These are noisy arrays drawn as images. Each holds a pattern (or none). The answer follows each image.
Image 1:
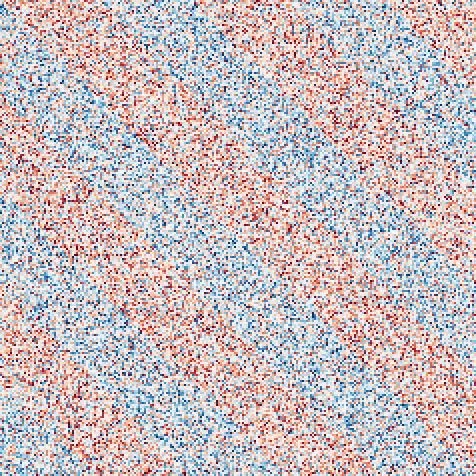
diagonal stripes
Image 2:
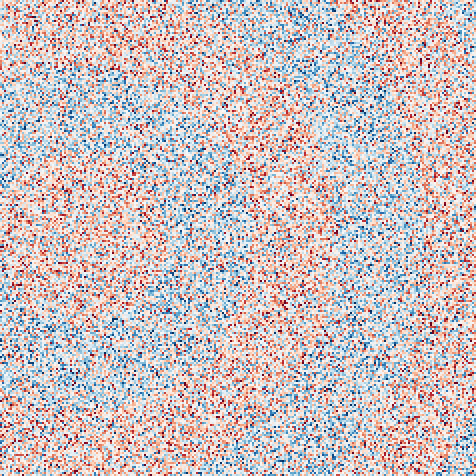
rings round one point
